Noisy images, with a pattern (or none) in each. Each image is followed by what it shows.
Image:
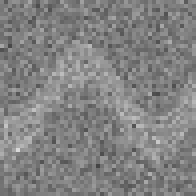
a wavy band
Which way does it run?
left to right
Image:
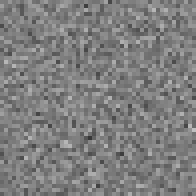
only noise
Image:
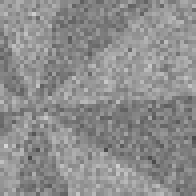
spokes from one point
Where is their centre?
middle left
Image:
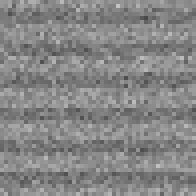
horizontal stripes
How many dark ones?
6
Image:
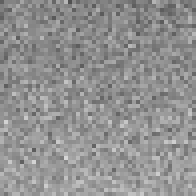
a smooth slope
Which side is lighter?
bottom
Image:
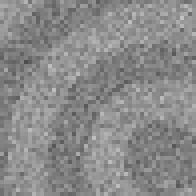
rings round one point
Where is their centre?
bottom right
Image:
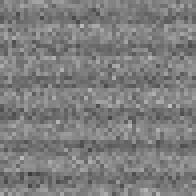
horizontal stripes
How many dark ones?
6
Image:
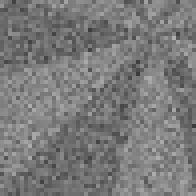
spokes from one point
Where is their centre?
top right
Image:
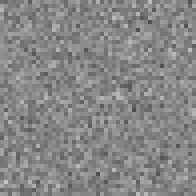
only noise
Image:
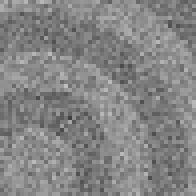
rings round one point
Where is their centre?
bottom left
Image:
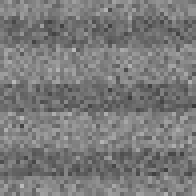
horizontal stripes
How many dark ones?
3
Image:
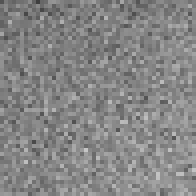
a smooth slope
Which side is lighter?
bottom right
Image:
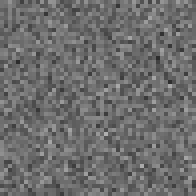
only noise
